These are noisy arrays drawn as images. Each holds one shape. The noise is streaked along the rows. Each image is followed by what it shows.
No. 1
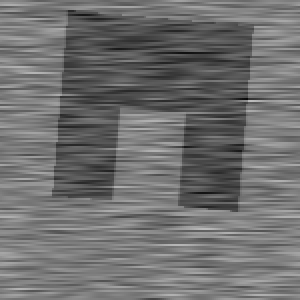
square with a notch
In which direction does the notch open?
down
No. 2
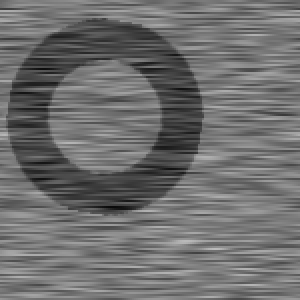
ring
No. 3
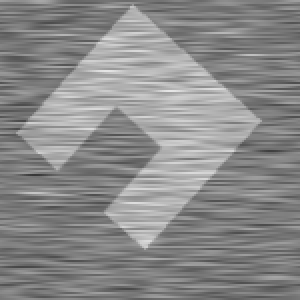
square with a notch
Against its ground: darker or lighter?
lighter
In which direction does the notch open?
down and left
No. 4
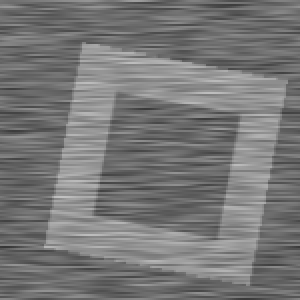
square frame
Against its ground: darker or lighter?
lighter
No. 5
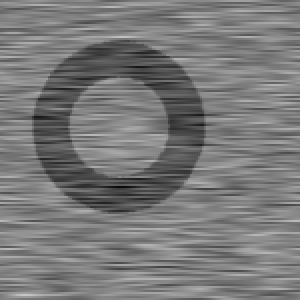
ring
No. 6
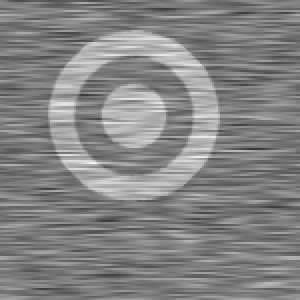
bullseye
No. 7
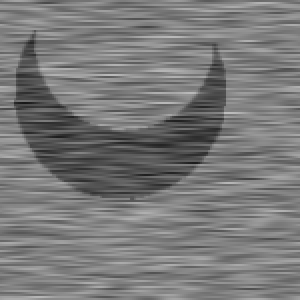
crescent
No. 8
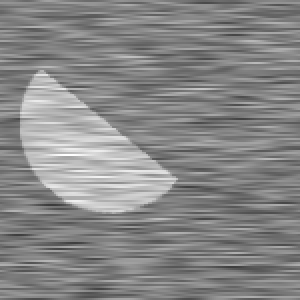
half disc
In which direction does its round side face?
down and left
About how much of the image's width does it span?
half
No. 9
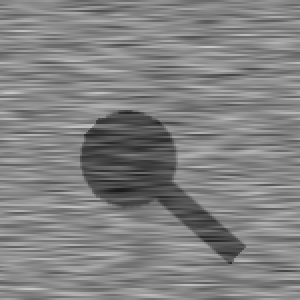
lollipop
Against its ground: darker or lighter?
darker
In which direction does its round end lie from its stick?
up and left
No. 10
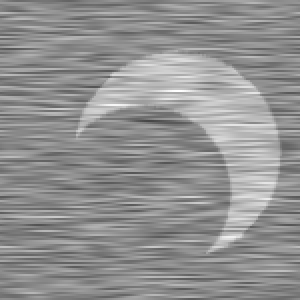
crescent
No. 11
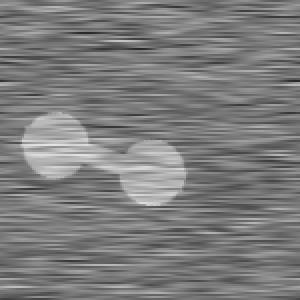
dumbbell
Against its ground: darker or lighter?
lighter
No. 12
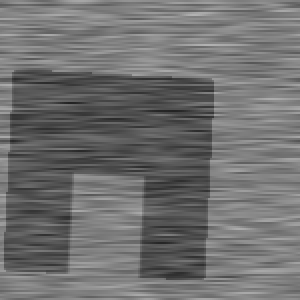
square with a notch
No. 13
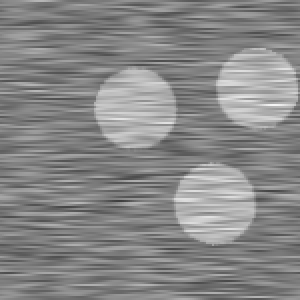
three dots
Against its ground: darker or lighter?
lighter
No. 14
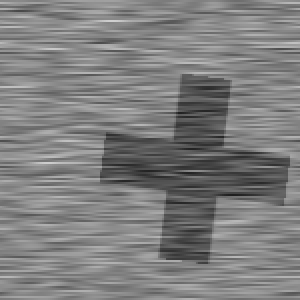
cross
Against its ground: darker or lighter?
darker
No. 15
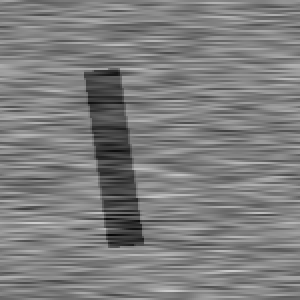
bar
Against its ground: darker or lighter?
darker
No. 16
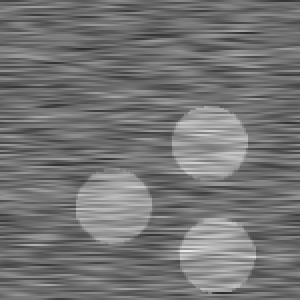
three dots
